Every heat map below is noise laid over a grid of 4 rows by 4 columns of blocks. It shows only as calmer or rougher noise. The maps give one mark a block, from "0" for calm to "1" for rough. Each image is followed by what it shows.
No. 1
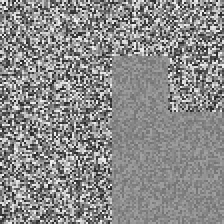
1 1 1 1
1 1 0 1
1 1 0 0
1 1 0 0
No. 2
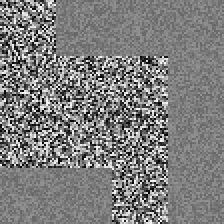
1 0 0 0
1 1 1 0
1 1 1 0
0 0 1 0
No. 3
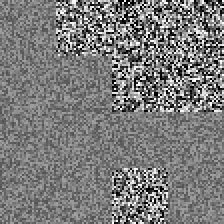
0 1 1 1
0 0 1 1
0 0 0 0
0 0 1 0
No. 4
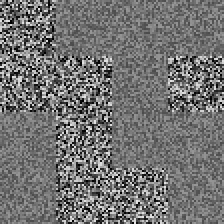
1 0 0 0
1 1 0 1
0 1 0 0
0 1 1 0
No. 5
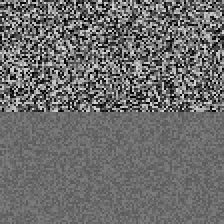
1 1 1 1
1 1 1 1
0 0 0 0
0 0 0 0
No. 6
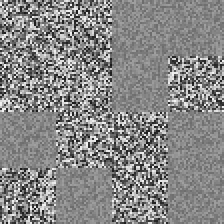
1 1 0 0
1 1 0 1
0 1 1 0
1 0 1 0
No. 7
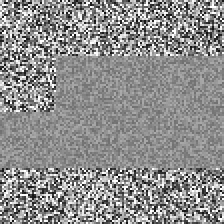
1 1 1 1
1 0 0 0
0 0 0 0
1 1 1 1
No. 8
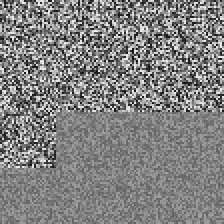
1 1 1 1
1 1 1 1
1 0 0 0
0 0 0 0
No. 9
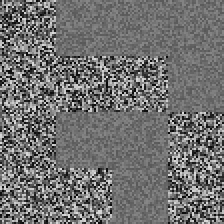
1 0 0 0
1 1 1 0
1 0 0 1
1 1 0 1
